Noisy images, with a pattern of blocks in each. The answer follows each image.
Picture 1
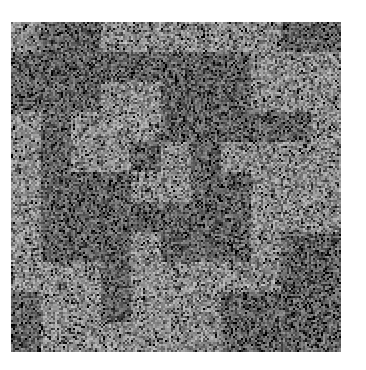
mirrored about the diagonal from the top left
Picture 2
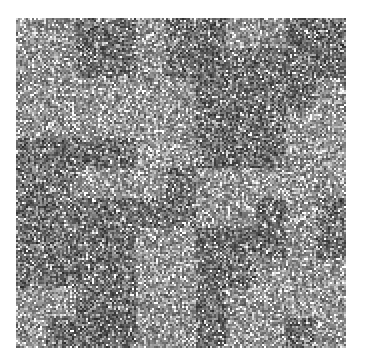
no symmetry
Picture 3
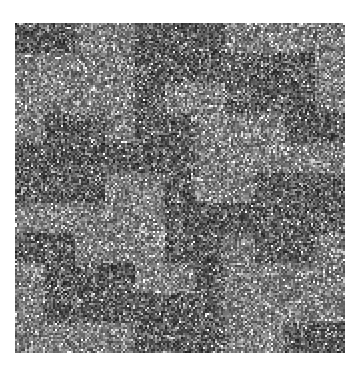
the same after a half turn
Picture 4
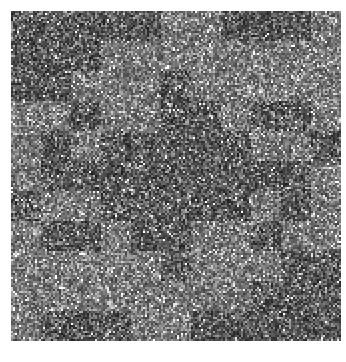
the same after a half turn
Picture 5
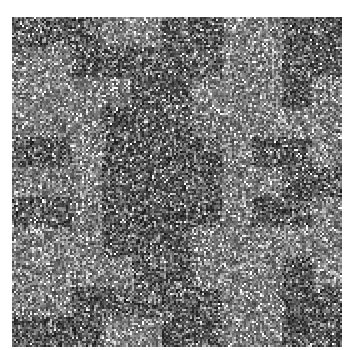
top and bottom mirror each other
